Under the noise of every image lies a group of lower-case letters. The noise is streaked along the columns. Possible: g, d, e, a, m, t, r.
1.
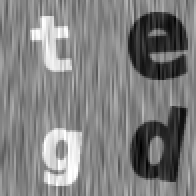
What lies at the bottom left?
g
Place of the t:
top left
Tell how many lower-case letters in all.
4
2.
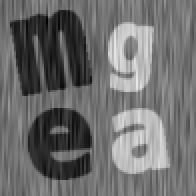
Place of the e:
bottom left
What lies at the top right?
g
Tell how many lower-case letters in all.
4
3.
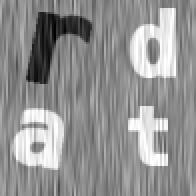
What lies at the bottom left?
a
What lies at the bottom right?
t
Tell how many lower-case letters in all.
4
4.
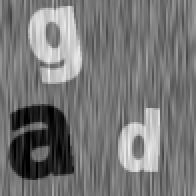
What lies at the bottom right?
d
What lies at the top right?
nothing
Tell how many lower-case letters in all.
3
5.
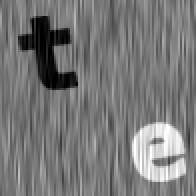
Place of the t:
top left
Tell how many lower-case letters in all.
2
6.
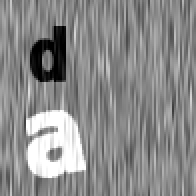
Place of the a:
bottom left
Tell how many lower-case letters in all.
2
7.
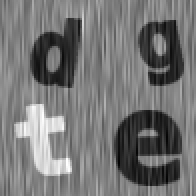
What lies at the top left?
d
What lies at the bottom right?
e
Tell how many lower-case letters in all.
4
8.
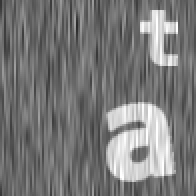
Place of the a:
bottom right
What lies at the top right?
t
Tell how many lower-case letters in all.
2
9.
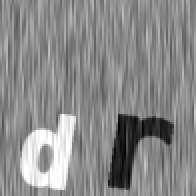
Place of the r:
bottom right
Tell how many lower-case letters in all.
2
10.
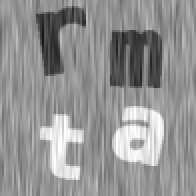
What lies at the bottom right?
a
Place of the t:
bottom left
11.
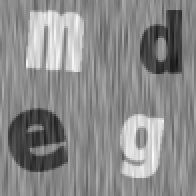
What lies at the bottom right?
g
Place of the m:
top left
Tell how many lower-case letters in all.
4
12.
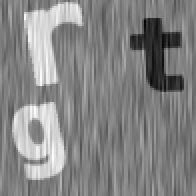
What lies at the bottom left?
g
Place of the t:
top right
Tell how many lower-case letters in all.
3
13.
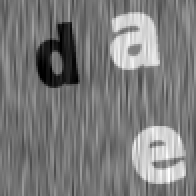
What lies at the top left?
d
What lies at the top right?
a
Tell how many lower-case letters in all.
3
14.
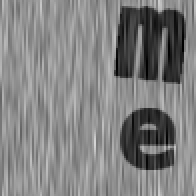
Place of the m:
top right
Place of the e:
bottom right
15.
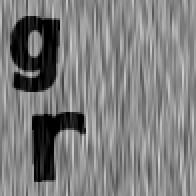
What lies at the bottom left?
r
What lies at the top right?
nothing
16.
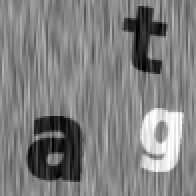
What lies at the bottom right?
g
